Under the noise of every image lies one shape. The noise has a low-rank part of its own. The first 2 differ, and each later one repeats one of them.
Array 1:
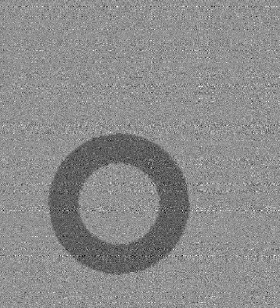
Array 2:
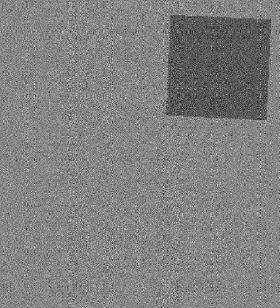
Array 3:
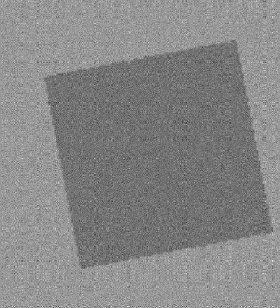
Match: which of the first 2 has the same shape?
2
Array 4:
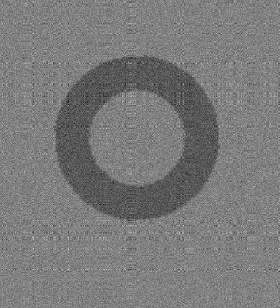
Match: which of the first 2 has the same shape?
1
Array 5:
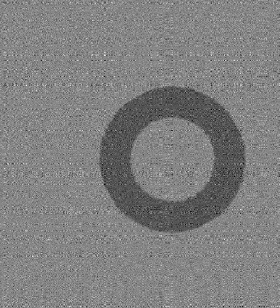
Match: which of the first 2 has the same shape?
1
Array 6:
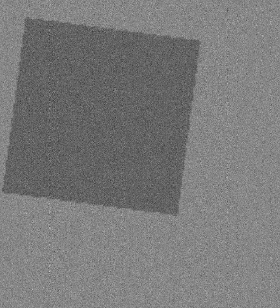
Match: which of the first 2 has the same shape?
2
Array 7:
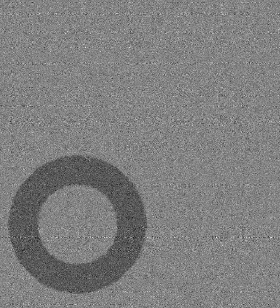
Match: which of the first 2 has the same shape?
1
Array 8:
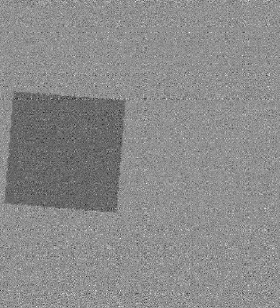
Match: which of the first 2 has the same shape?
2
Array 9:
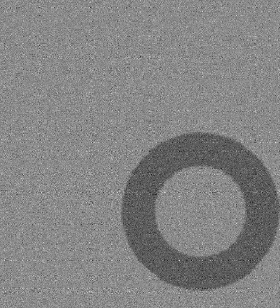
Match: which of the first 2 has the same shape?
1
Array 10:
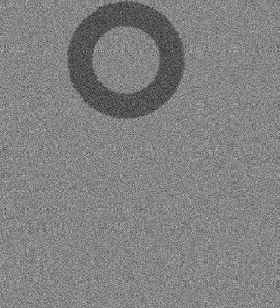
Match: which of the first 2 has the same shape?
1
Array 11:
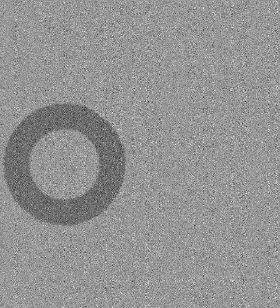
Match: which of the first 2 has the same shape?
1
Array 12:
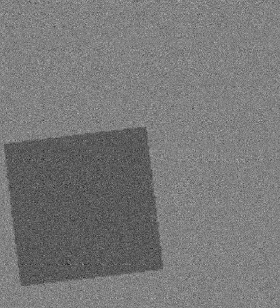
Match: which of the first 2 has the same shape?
2
